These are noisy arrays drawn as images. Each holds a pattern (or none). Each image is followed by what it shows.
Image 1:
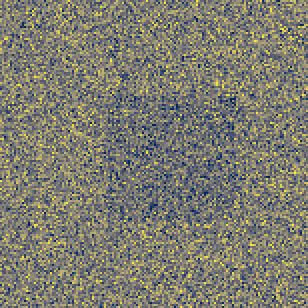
one block
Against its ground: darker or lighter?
darker
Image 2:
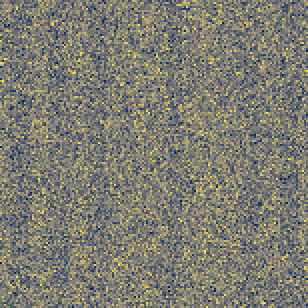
bands of columns
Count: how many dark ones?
6
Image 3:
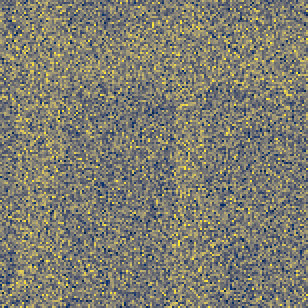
bands of rows crossing bands of columns
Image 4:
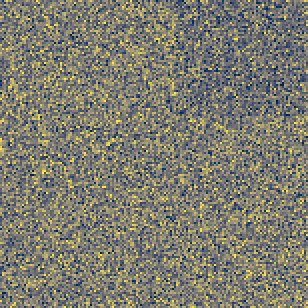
one block
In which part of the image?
top right
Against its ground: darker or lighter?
darker
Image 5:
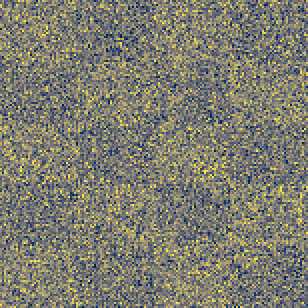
a checkerboard
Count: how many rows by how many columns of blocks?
5 by 4
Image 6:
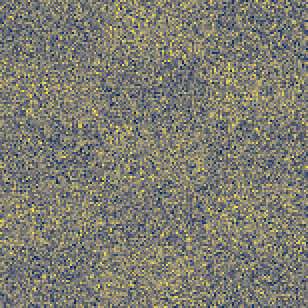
a checkerboard
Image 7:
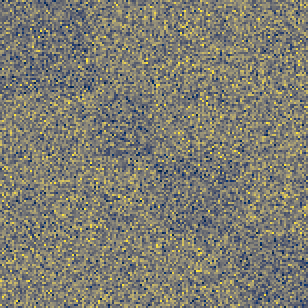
blocks along the diagonal
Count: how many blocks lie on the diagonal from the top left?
4
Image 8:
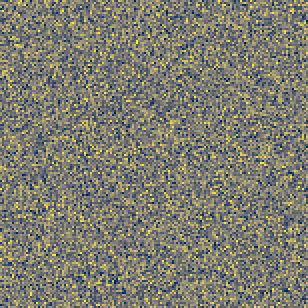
only noise
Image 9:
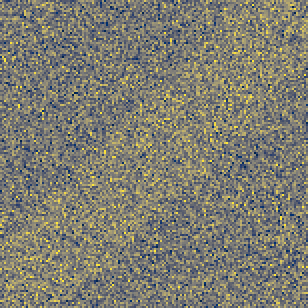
a diagonal band
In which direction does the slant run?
bottom left to top right
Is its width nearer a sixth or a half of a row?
a half
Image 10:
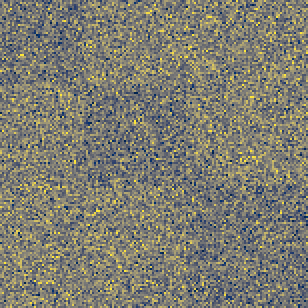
blocks along the diagonal
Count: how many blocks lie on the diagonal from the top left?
3
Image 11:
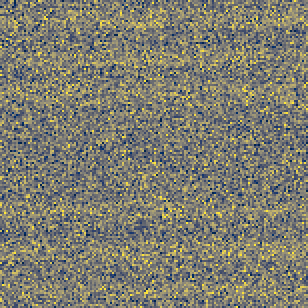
bands of rows
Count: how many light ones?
6
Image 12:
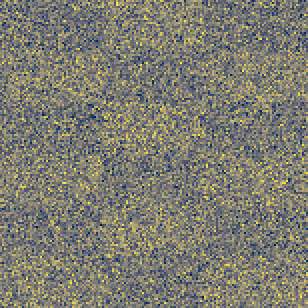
a checkerboard
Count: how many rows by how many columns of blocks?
6 by 3
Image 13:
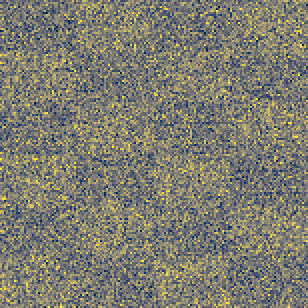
a checkerboard
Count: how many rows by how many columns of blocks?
6 by 4
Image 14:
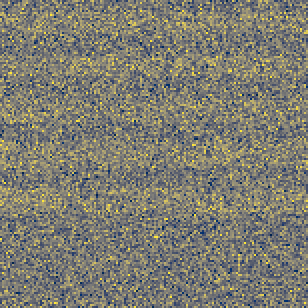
bands of rows
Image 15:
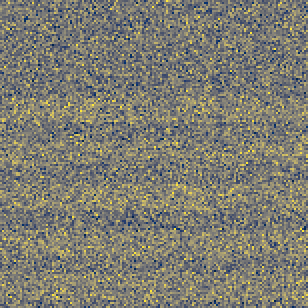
bands of rows
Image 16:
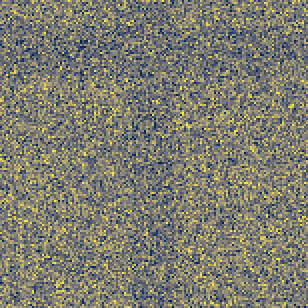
bands of rows crossing bands of columns
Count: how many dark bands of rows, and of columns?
1 and 1
